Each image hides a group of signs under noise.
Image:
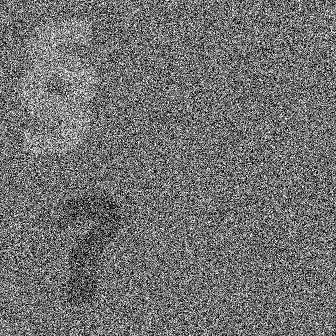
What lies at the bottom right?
nothing
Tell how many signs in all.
2
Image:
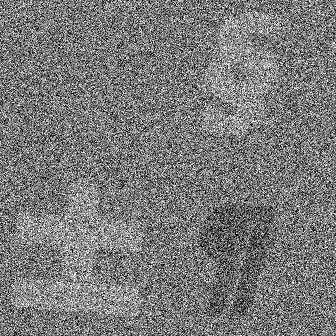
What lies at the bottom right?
pilcrow
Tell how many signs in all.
3
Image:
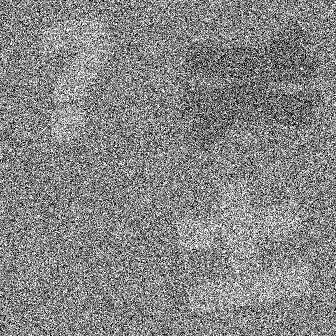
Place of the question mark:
top left
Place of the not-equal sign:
top right
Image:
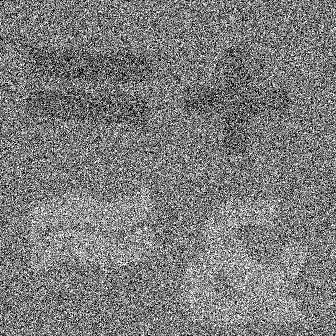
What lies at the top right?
plus sign
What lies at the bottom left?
approximately sign
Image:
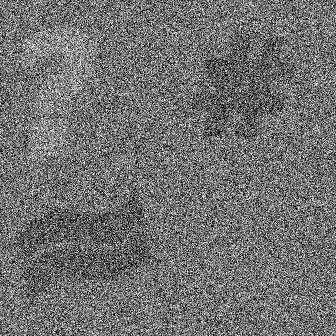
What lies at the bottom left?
approximately sign
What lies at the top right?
hash sign
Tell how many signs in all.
3
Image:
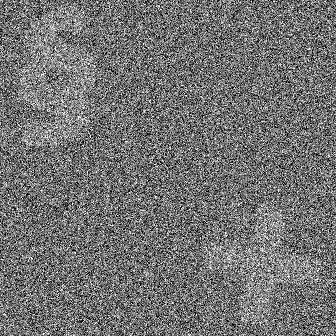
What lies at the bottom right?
plus sign
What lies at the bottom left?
nothing
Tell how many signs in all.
2
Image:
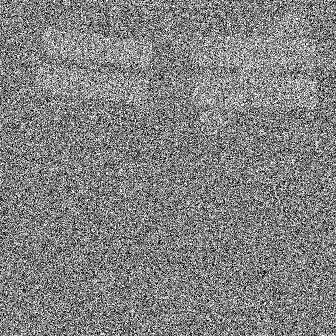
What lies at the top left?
equals sign
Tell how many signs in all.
2
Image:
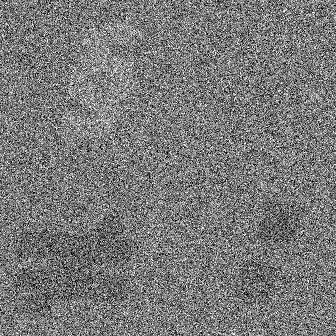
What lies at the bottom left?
not-equal sign
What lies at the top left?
section sign
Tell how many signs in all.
3
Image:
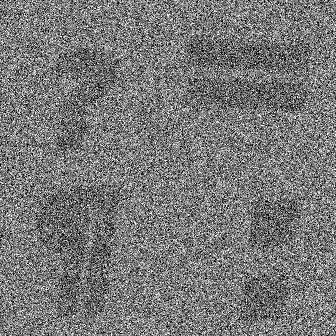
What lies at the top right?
equals sign
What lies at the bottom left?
pilcrow
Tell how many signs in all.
4
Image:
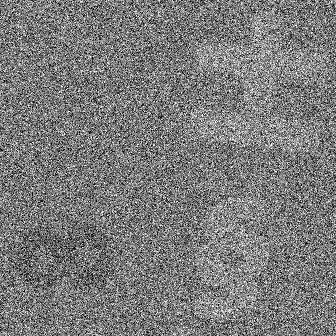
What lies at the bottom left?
infinity sign
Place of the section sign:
bottom right
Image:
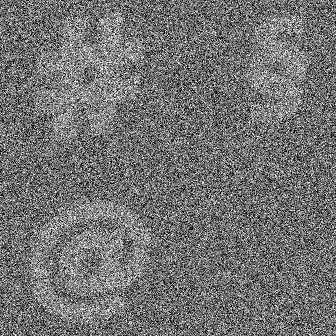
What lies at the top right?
section sign
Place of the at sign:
bottom left
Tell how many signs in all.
3
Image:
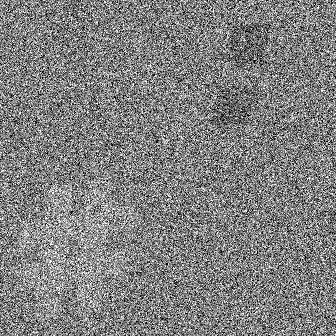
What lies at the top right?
colon
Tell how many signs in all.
2
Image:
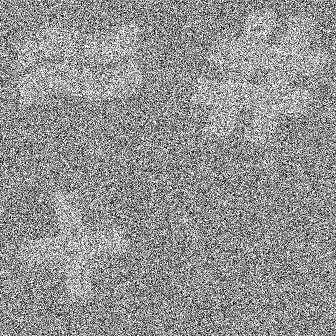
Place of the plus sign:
bottom left
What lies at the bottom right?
nothing
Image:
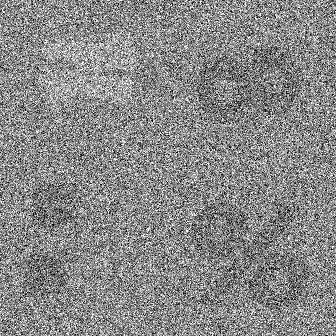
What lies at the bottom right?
percent sign
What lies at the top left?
not-equal sign
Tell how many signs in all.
4
